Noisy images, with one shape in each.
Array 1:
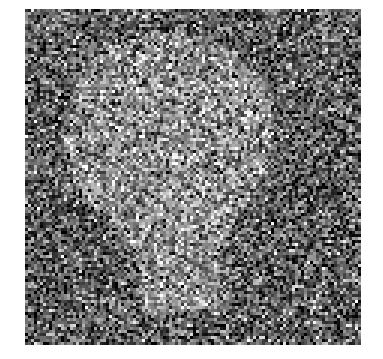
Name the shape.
light bulb
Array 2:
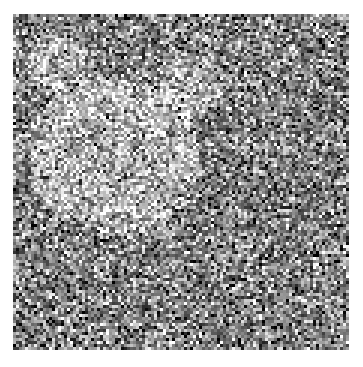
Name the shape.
bear's head
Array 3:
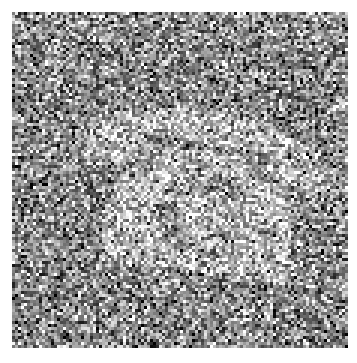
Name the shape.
telephone
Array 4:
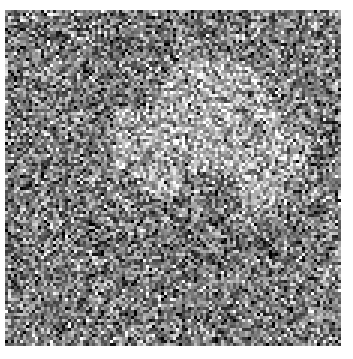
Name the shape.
car
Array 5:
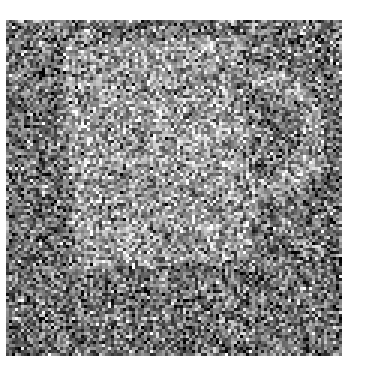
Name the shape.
cup
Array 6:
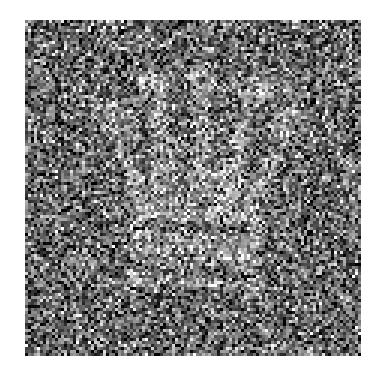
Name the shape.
chess queen
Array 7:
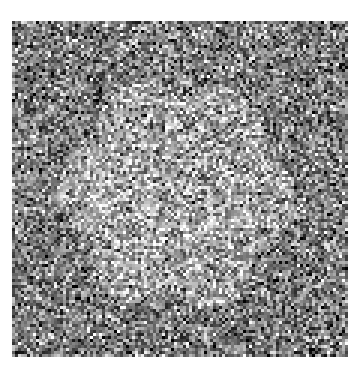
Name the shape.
flower
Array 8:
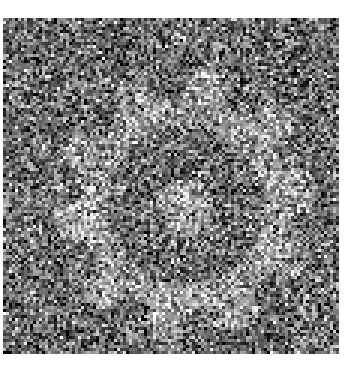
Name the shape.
gear
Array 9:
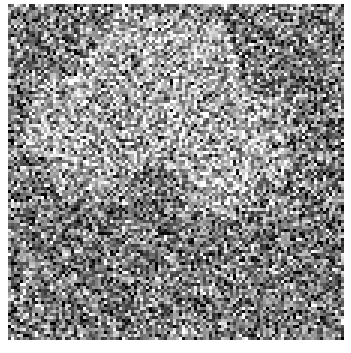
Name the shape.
car
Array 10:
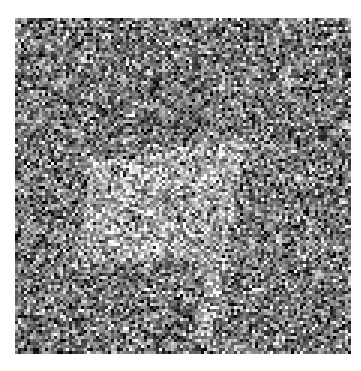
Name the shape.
flag
